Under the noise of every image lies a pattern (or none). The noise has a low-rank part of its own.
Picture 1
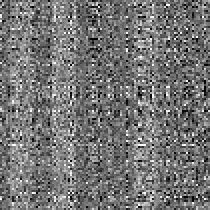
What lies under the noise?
bands of columns
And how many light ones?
3
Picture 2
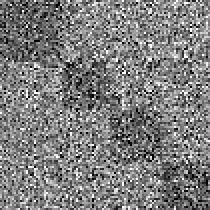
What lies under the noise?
blocks along the diagonal
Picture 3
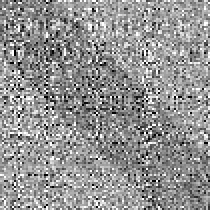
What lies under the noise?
a diagonal band
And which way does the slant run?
top left to bottom right
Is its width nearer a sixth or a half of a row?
a half
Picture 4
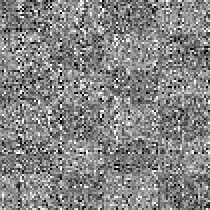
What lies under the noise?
a checkerboard
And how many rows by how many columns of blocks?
6 by 4
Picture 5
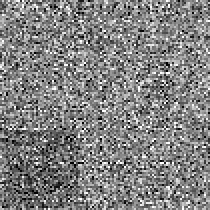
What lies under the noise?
one block
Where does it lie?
bottom left
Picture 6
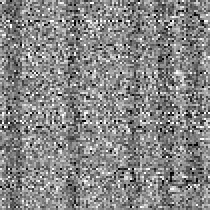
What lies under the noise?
bands of columns
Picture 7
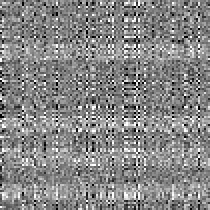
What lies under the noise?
bands of rows
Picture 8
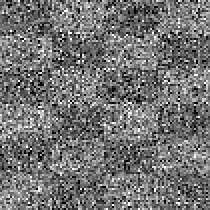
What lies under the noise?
a checkerboard
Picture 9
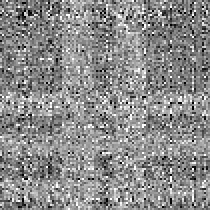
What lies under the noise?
bands of rows crossing bands of columns
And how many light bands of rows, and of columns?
3 and 2
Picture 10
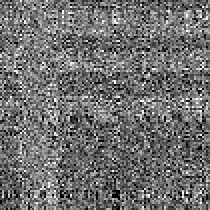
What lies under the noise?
bands of rows crossing bands of columns
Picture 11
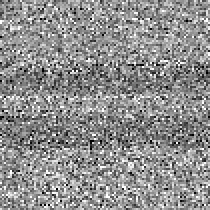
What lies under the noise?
bands of rows
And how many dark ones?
2
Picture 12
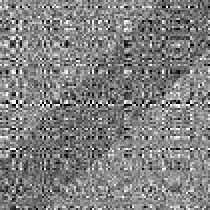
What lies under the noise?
a diagonal band
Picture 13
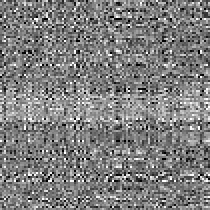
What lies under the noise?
one band of rows
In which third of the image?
middle
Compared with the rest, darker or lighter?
lighter
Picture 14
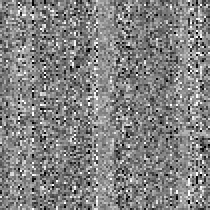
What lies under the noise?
bands of columns
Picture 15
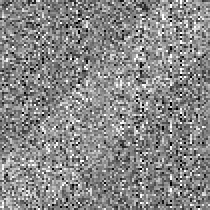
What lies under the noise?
a diagonal band
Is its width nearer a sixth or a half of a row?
a half
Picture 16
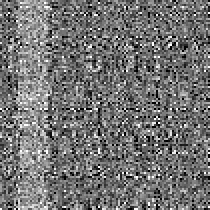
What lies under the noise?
one band of columns
